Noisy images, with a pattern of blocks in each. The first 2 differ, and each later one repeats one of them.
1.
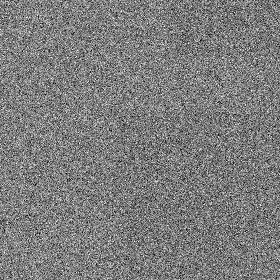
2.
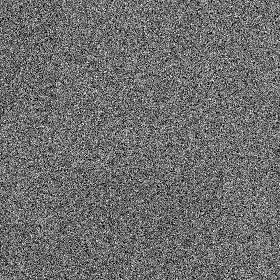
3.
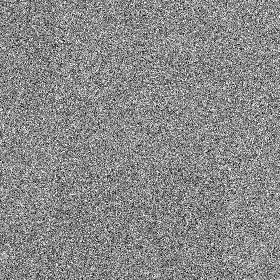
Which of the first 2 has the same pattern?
2
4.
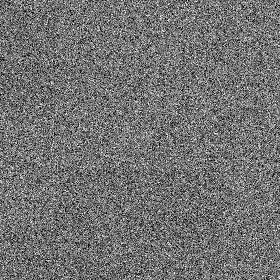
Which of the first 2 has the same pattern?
2
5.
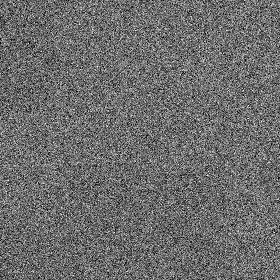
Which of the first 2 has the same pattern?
2
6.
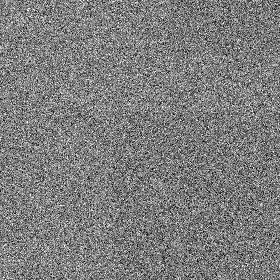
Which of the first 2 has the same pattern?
1
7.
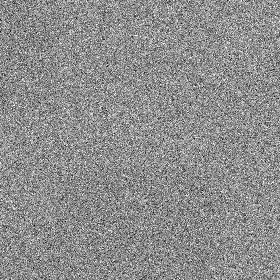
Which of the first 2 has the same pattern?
2
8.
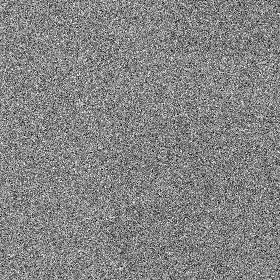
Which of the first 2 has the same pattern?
1
